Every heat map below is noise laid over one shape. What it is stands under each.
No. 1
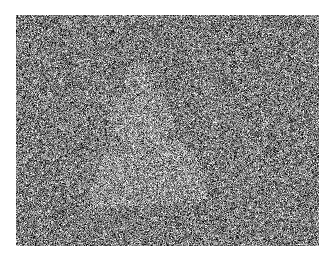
chess pawn
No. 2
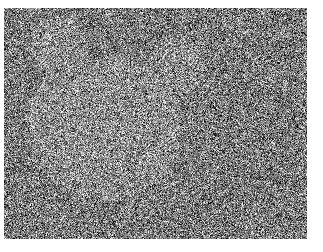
bear's head
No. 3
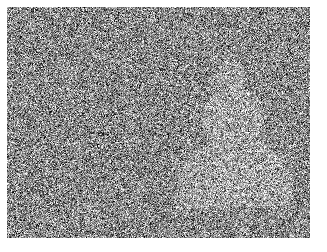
chess pawn
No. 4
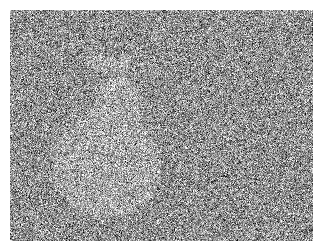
pear
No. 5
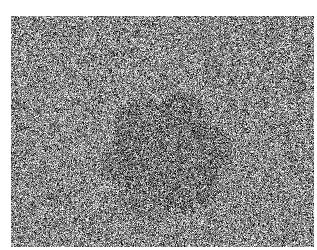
flower
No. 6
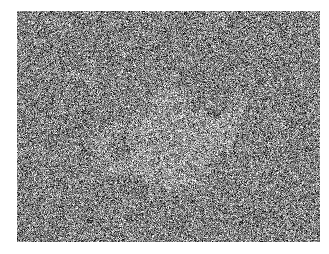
teapot
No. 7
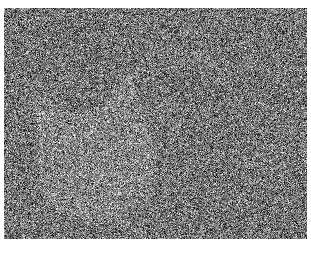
cat's head
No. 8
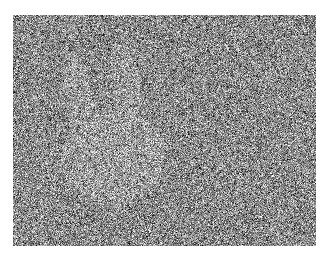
rabbit's head
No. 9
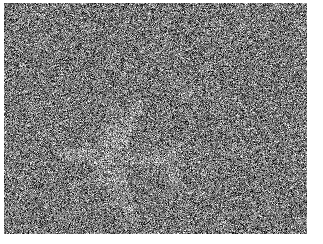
airplane
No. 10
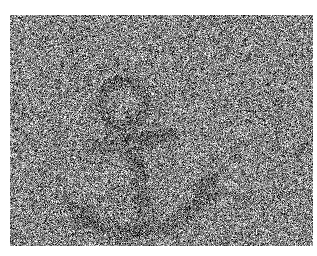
anchor
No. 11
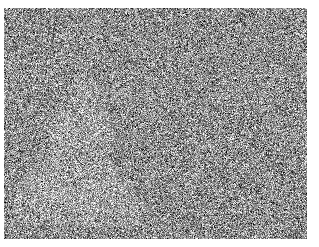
chess pawn
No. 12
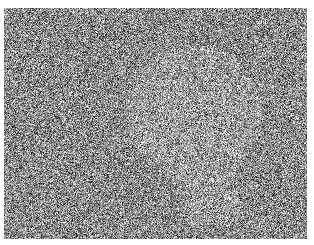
light bulb
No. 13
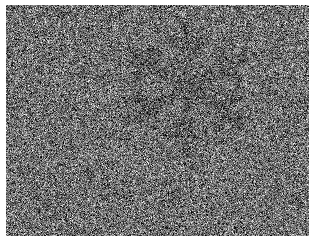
snowflake
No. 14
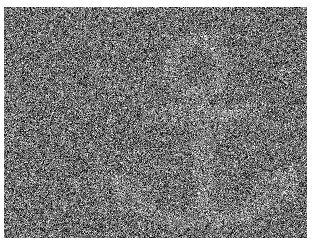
anchor
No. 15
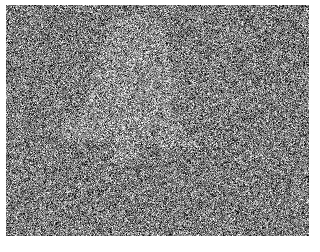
bell
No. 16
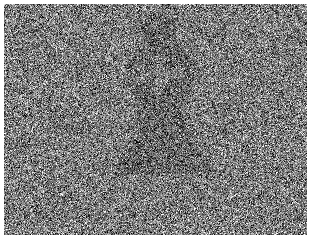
chess bishop
